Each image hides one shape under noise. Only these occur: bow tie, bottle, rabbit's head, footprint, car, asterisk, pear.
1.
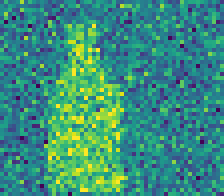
light bottle
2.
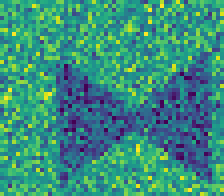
dark bow tie
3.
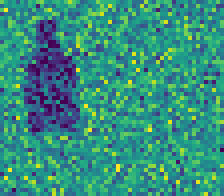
dark bottle
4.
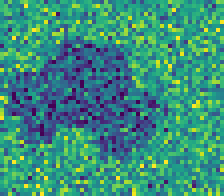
dark car
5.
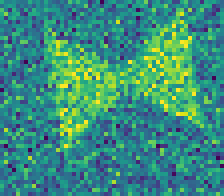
light bow tie
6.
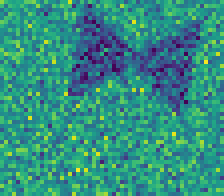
dark bow tie
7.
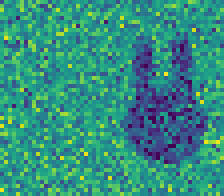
dark rabbit's head
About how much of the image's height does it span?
two thirds
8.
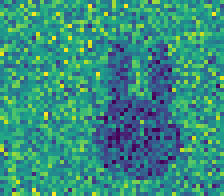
dark rabbit's head
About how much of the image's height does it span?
two thirds
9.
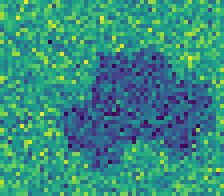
dark car
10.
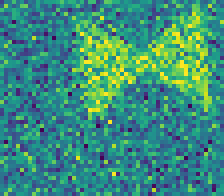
light bow tie
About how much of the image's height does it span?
two thirds
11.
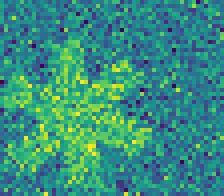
light asterisk
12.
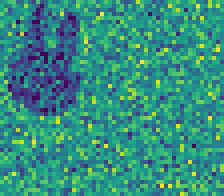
dark rabbit's head
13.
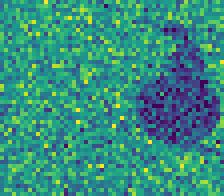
dark pear
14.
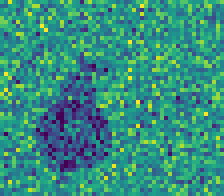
dark pear
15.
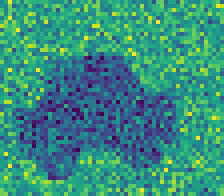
dark car
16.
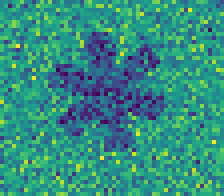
dark asterisk
